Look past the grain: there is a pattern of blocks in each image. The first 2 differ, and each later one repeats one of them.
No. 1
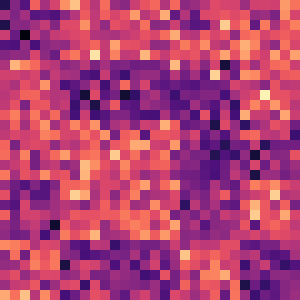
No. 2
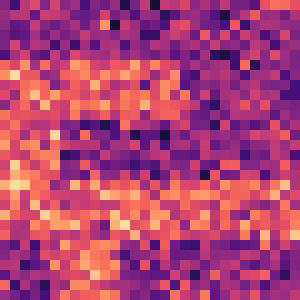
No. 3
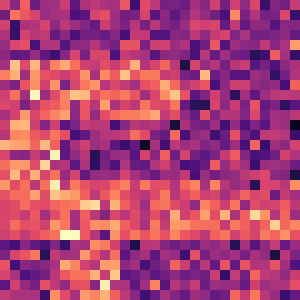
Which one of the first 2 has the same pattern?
2
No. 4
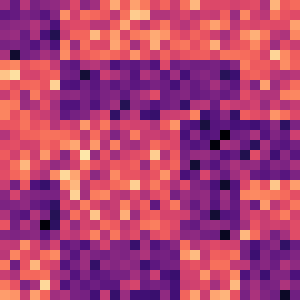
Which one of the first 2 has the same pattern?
1
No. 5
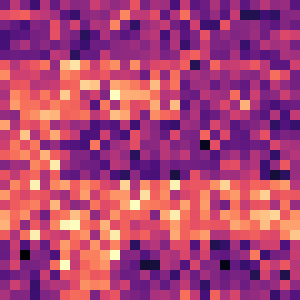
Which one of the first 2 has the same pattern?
2
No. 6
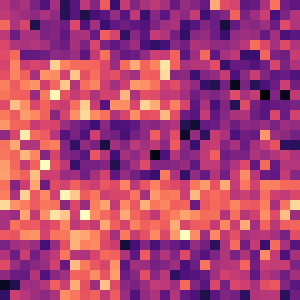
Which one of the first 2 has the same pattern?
2
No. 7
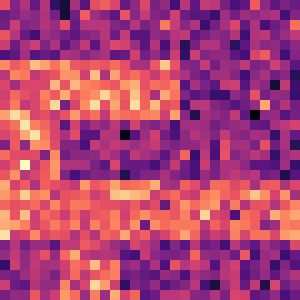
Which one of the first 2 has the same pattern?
2
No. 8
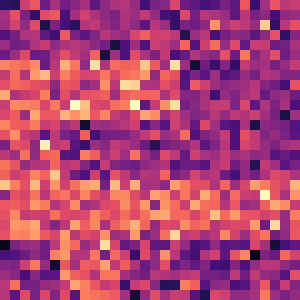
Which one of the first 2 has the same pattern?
2
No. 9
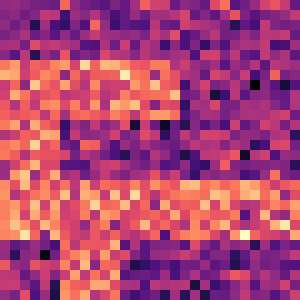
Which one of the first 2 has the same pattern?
2
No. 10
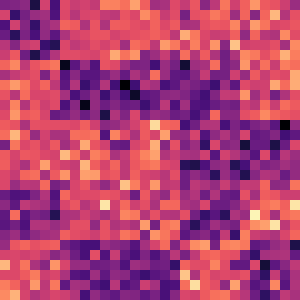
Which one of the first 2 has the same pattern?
1
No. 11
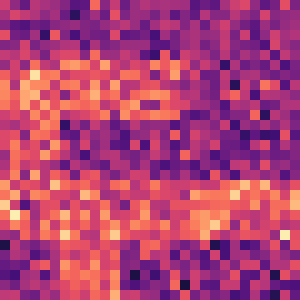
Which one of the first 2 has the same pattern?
2
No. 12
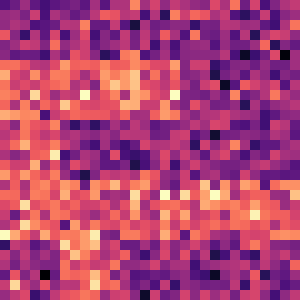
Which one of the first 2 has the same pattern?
2
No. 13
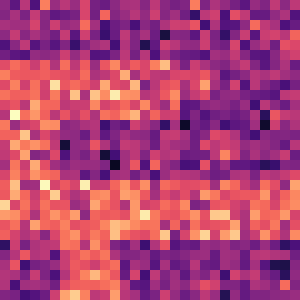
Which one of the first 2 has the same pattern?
2
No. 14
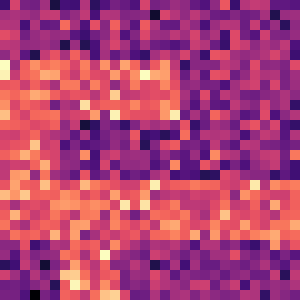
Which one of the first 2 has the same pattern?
2
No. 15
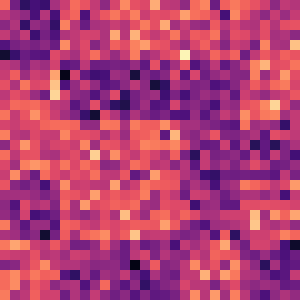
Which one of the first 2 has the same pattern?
1
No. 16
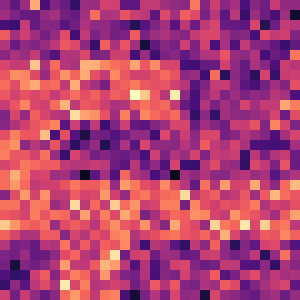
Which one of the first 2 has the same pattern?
2
